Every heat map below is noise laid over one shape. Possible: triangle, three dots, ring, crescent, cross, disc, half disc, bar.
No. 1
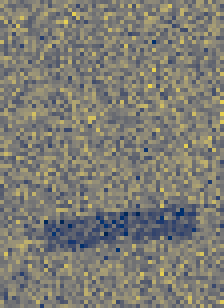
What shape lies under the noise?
bar
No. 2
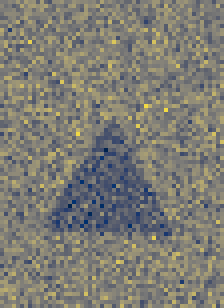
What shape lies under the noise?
triangle
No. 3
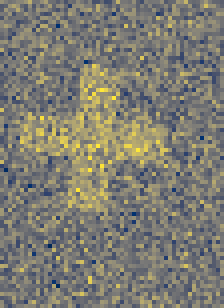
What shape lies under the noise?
cross
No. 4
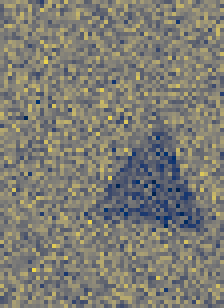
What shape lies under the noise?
triangle
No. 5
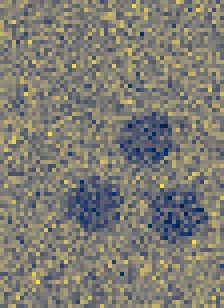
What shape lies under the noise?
three dots
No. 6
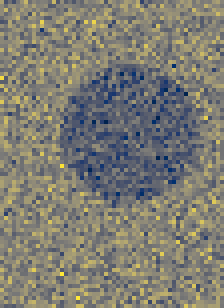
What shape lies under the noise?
disc
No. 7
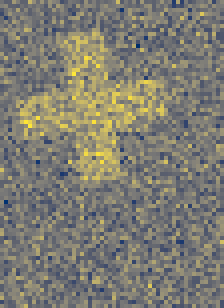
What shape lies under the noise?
cross
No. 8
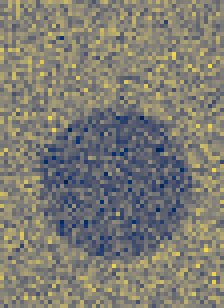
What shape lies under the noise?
disc
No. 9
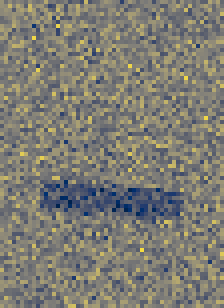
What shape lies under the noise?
bar
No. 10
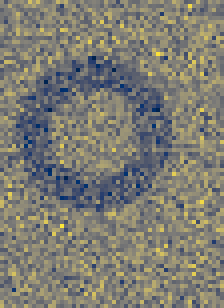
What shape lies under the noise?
ring
